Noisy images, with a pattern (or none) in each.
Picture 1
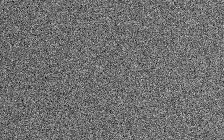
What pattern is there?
a smooth slope
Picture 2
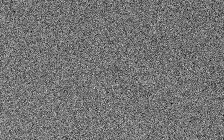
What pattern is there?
a smooth slope
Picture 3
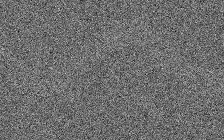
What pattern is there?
a wavy band
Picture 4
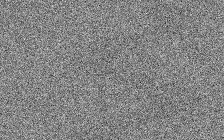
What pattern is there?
a wavy band
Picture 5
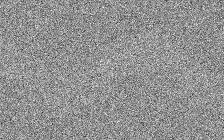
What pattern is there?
a wavy band
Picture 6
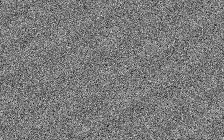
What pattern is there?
diagonal stripes
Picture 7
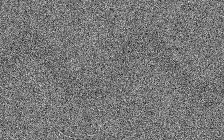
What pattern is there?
a wavy band
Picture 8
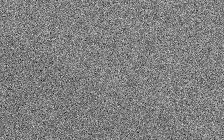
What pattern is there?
a sharp edge
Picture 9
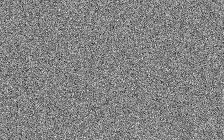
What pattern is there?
only noise
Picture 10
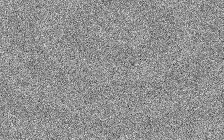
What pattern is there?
rings round one point
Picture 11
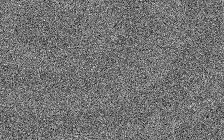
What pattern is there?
rings round one point
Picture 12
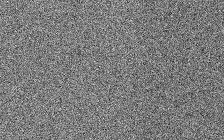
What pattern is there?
a sharp edge
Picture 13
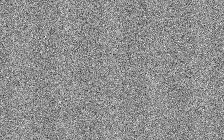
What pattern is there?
vertical stripes
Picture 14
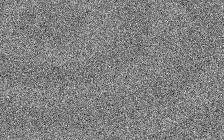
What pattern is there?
rings round one point
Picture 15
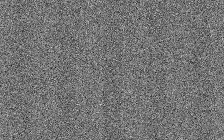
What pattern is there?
vertical stripes
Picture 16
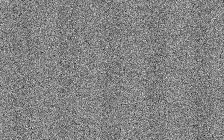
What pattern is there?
vertical stripes
